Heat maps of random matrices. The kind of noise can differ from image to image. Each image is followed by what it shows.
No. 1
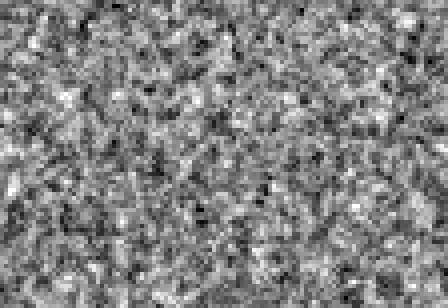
blotchy
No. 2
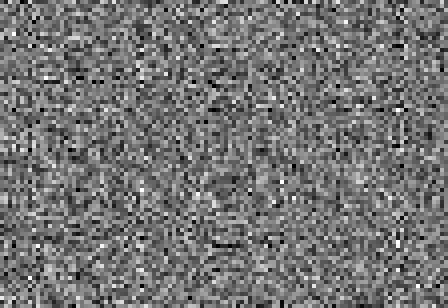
low rank plus noise
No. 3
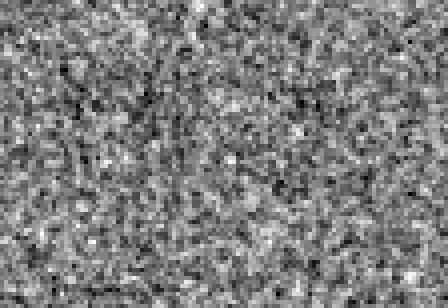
blotchy
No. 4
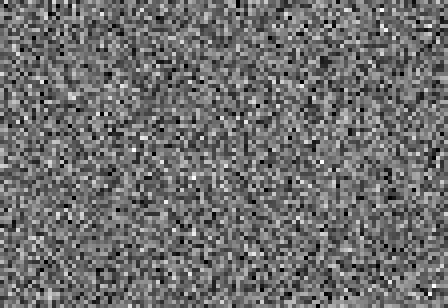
independent entries
